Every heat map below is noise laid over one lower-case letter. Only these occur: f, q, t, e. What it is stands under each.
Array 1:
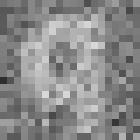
light q
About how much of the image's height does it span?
nearly all
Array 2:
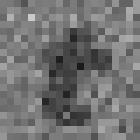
dark t
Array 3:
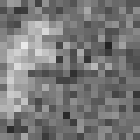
light f
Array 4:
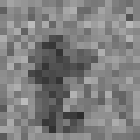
dark t
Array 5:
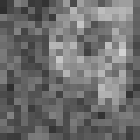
light q
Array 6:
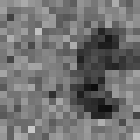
dark t
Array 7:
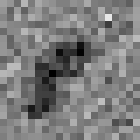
dark f
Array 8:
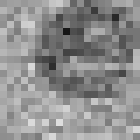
dark e
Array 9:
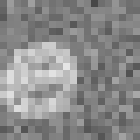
light e
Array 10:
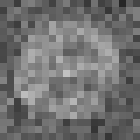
light e
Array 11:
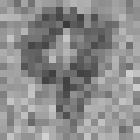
dark q
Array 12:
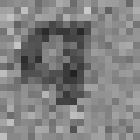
dark q
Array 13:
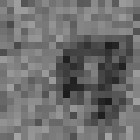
dark q
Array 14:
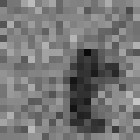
dark t
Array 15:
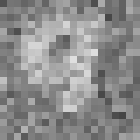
light q
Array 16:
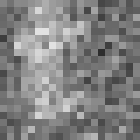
light t
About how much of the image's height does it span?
nearly all
